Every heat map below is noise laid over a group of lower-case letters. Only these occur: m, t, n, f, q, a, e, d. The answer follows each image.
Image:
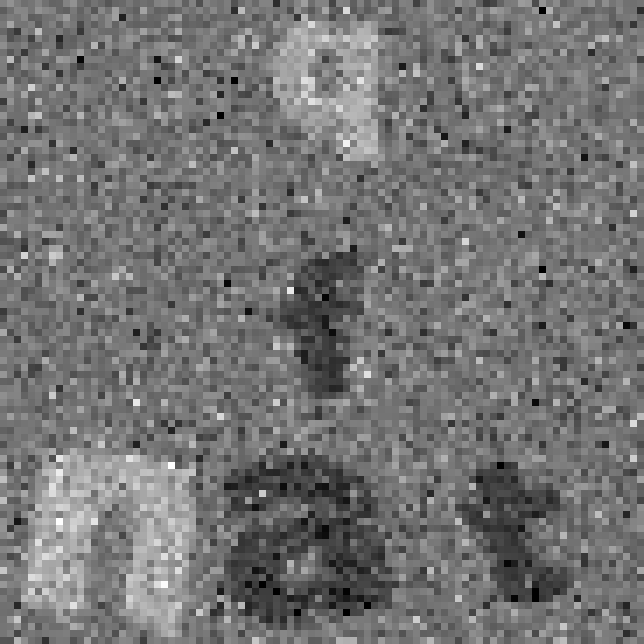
top middle: light q; centre: dark f; bottom left: light n; bottom middle: dark a; bottom right: dark t
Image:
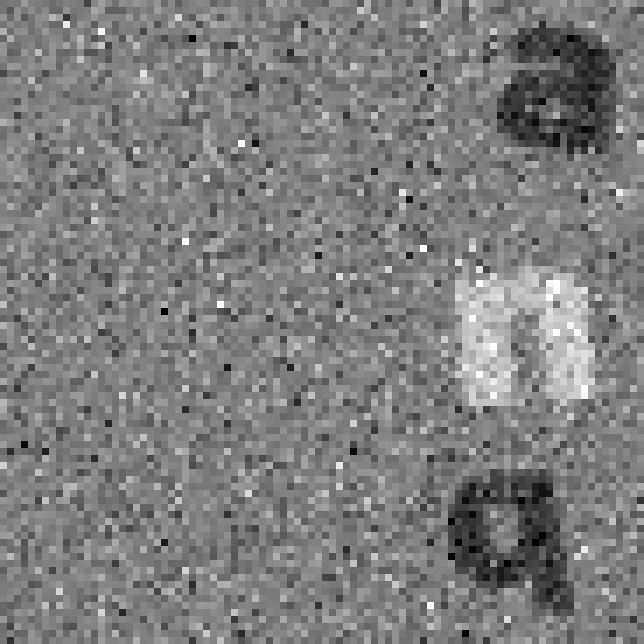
top right: dark a; middle right: light n; bottom right: dark q
